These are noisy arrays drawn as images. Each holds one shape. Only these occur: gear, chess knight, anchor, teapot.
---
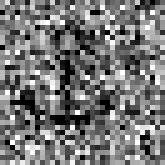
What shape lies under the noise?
anchor
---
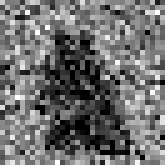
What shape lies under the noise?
chess knight
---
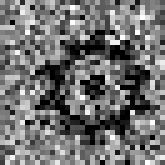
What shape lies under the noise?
gear
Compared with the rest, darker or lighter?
darker
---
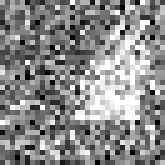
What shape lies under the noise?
chess knight
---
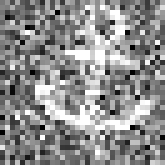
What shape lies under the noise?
anchor
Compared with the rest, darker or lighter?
lighter
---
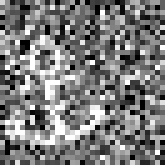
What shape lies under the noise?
anchor
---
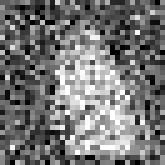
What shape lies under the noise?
chess knight
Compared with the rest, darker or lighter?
lighter
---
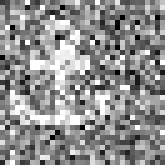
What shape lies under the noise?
anchor
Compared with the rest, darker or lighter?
lighter
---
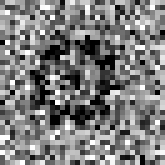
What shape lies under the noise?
gear
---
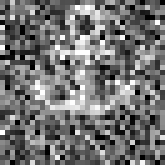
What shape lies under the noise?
anchor
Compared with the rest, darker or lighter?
lighter
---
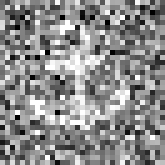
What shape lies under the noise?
anchor
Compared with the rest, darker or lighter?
lighter
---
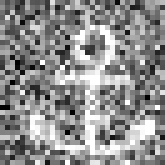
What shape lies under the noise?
anchor
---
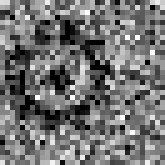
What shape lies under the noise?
gear
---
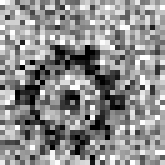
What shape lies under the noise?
gear
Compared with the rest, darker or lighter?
darker
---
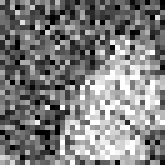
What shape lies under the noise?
chess knight
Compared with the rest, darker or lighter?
lighter
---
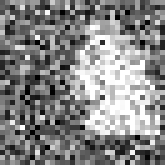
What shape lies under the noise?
chess knight
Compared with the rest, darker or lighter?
lighter
